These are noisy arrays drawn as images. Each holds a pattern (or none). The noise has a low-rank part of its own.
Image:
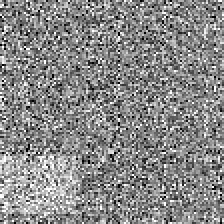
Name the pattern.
one block
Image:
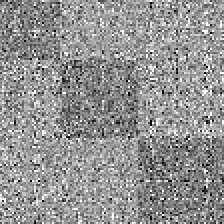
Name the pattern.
blocks along the diagonal
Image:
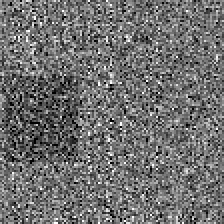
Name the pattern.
one block
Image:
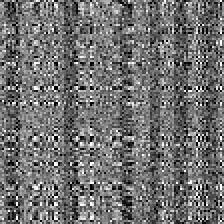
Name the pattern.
bands of columns
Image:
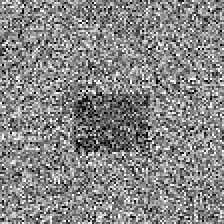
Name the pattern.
one block
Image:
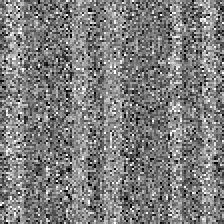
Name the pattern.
bands of columns
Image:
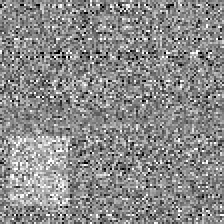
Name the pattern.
one block
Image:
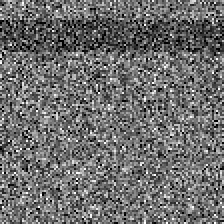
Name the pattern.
one band of rows
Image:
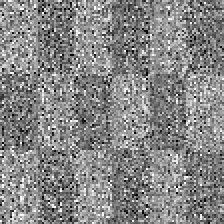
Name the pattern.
a checkerboard
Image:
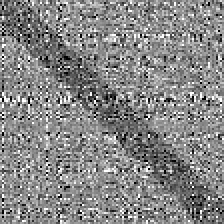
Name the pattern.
a diagonal band
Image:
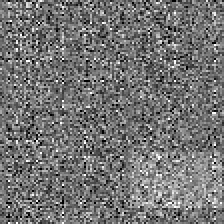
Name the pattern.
one block
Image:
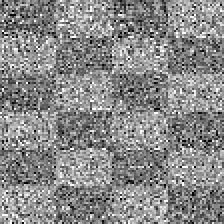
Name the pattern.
a checkerboard
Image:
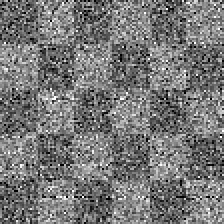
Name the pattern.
a checkerboard
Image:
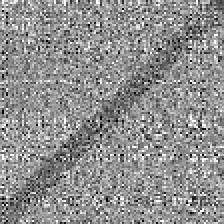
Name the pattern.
a diagonal band
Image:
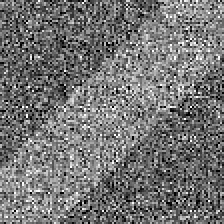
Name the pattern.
a diagonal band
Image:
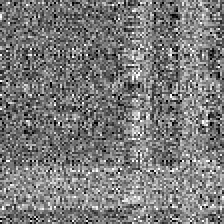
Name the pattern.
bands of rows crossing bands of columns
